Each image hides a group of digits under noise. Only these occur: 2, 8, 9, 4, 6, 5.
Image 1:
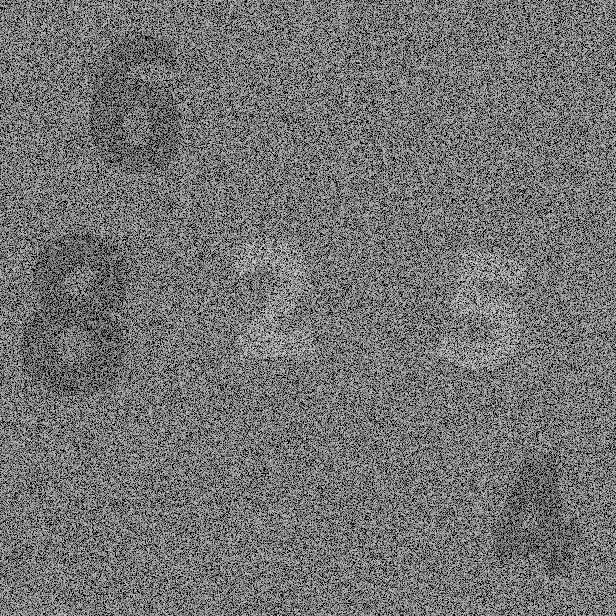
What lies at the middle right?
5
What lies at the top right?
nothing
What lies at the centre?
2
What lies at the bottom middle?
nothing
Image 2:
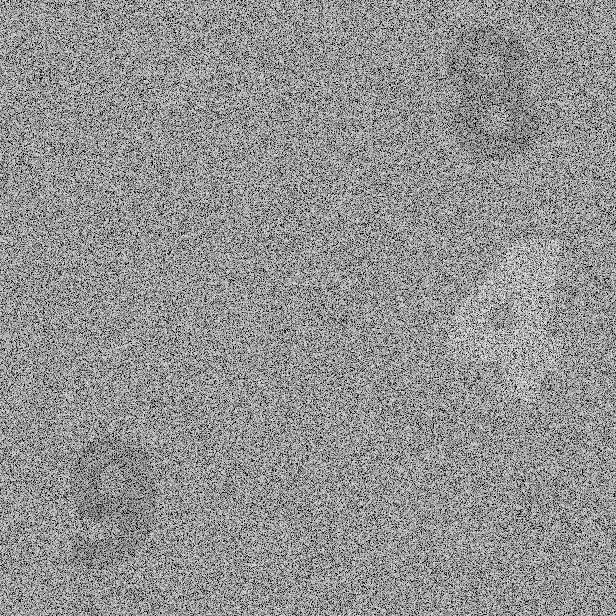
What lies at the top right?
8
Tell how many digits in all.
3
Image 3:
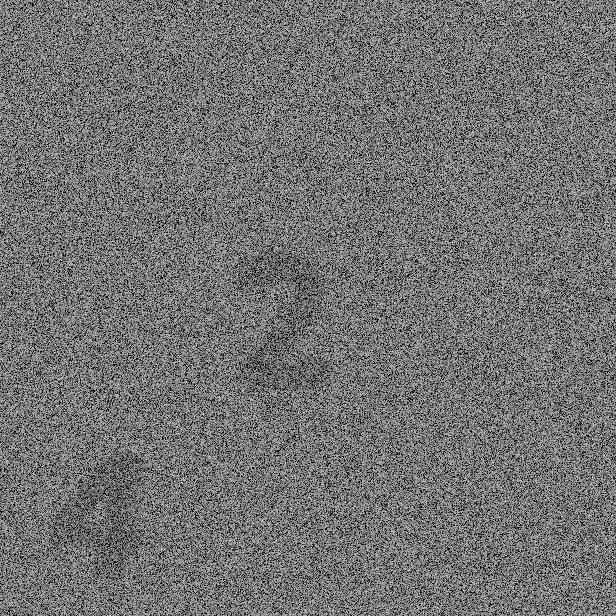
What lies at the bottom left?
4
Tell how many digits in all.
2
